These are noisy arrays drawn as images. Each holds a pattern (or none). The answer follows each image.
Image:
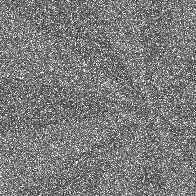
spokes from one point
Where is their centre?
middle right
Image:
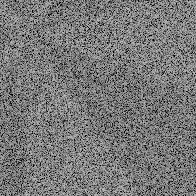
spokes from one point
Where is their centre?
top left
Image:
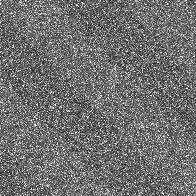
diagonal stripes
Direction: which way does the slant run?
top left to bottom right
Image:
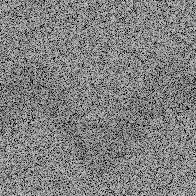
a wavy band
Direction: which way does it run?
left to right
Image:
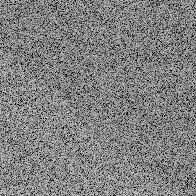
a sharp edge
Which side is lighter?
bottom left
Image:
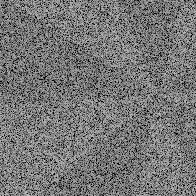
spokes from one point
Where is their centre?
middle right
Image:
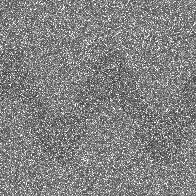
a wavy band
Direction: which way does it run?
left to right
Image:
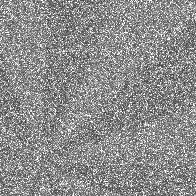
spokes from one point
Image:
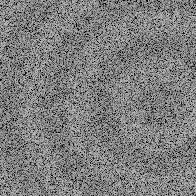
rings round one point
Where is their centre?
middle right
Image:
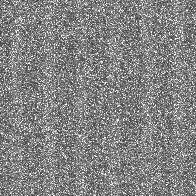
vertical stripes
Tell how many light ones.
6
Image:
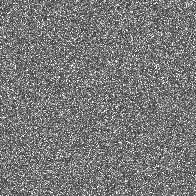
only noise
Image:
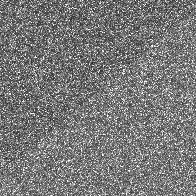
a sharp edge
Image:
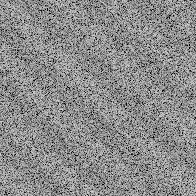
diagonal stripes
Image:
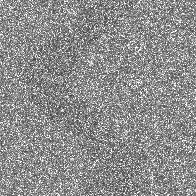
a wavy band
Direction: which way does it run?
top to bottom
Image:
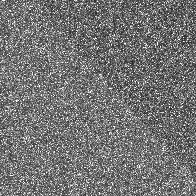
a sharp edge
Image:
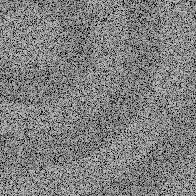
rings round one point
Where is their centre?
top left
